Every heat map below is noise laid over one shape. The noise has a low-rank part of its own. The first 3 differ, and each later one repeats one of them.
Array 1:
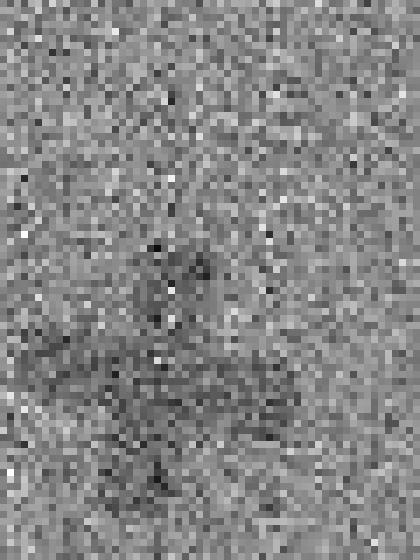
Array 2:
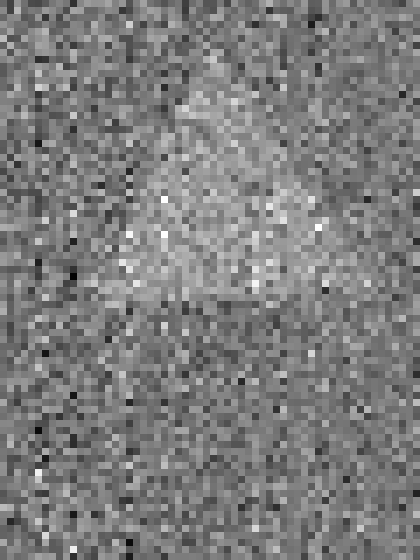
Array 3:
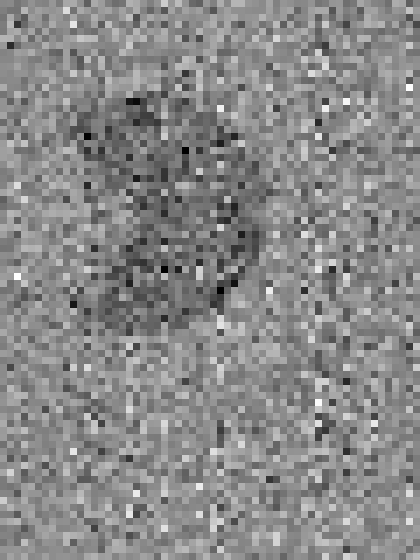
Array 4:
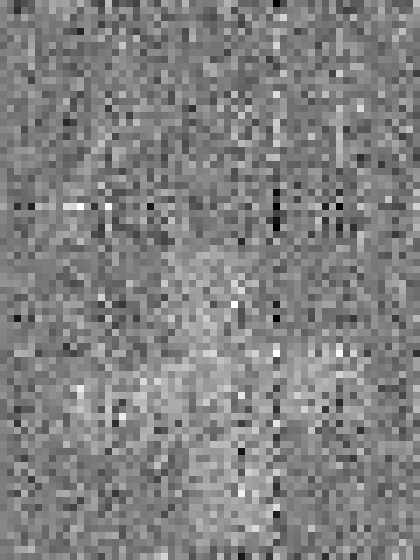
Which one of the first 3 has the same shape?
1
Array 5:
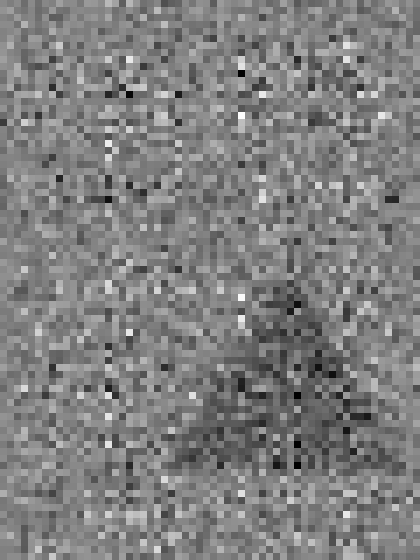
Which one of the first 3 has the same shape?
2
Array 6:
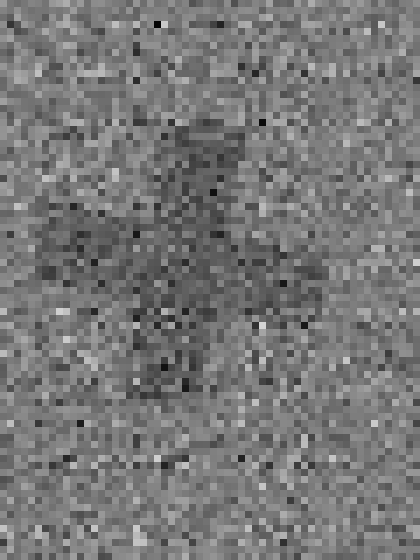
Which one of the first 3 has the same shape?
1
